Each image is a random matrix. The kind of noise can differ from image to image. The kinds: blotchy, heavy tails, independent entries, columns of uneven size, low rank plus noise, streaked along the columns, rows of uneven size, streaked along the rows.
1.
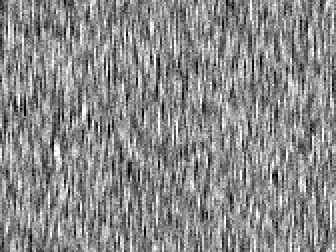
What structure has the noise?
streaked along the columns
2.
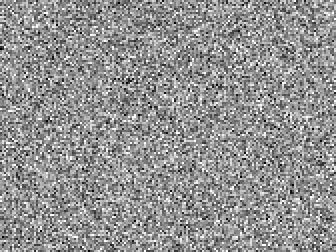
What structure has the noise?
independent entries
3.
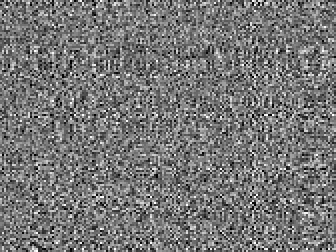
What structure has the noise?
low rank plus noise
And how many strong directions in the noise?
three or four
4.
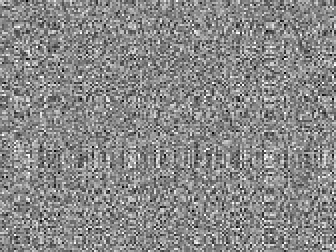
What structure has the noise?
low rank plus noise
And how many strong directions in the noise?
one
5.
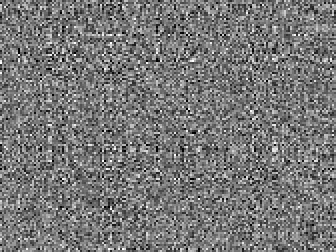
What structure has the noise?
low rank plus noise
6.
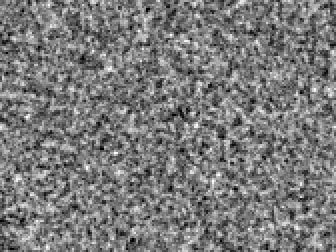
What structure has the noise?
blotchy
